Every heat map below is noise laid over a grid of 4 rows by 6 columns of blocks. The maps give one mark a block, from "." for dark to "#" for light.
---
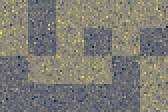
#.####
#.#.#.
.###.#
.....#
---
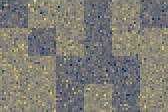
.##.#.
#.#.##
##...#
##.#.#
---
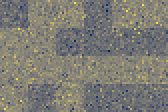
.##.##
##....
######
#.#...
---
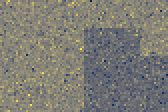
######
###..#
###...
###...
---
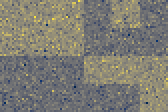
###.#.
###...
...###
.....#
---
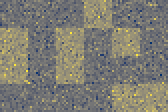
...#..
#.#.#.
#.#...
....##
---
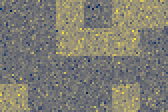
..#.##
..###.
......
#...#.
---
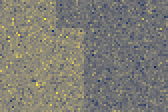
##....
###...
###...
###...
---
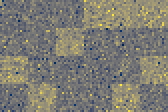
...###
..#...
#....#
.#..#.
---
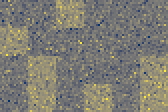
..#...
#.....
.#...#
.#.#.#
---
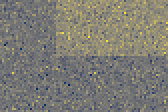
..####
..####
......
......
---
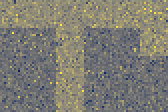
######
..#..#
..#...
..#...
